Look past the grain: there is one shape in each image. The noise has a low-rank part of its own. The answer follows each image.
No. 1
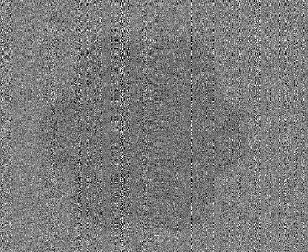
flower
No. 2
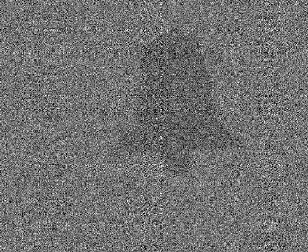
bell
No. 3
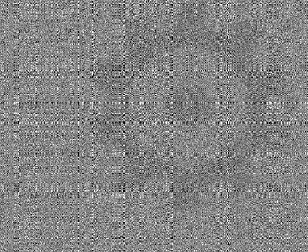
gear
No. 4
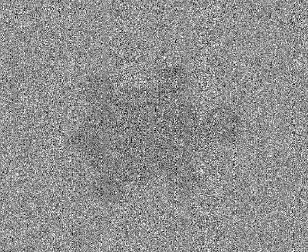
turtle
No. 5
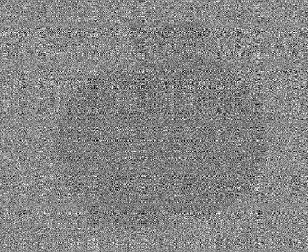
apple
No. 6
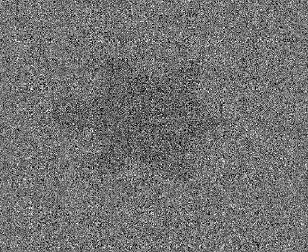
turtle
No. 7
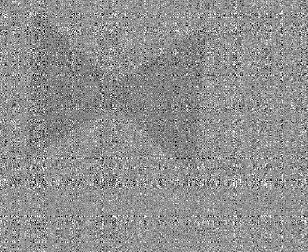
bow tie
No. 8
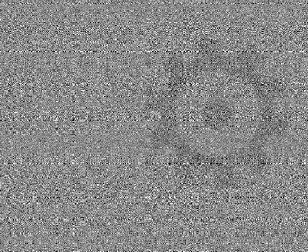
gear
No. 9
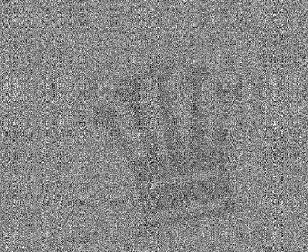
chess queen
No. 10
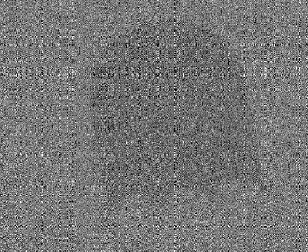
ghost
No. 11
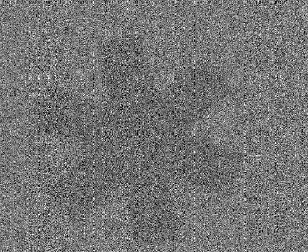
asterisk
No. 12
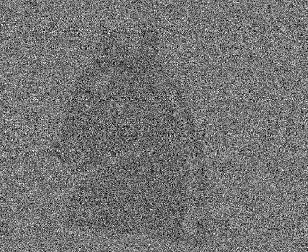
chess knight
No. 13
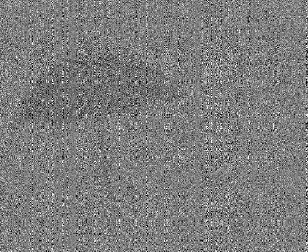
umbrella
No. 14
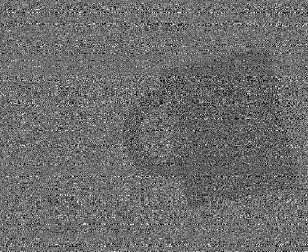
cup
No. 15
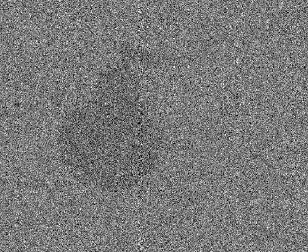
pear
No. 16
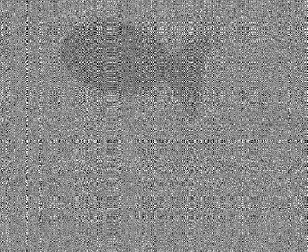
fish
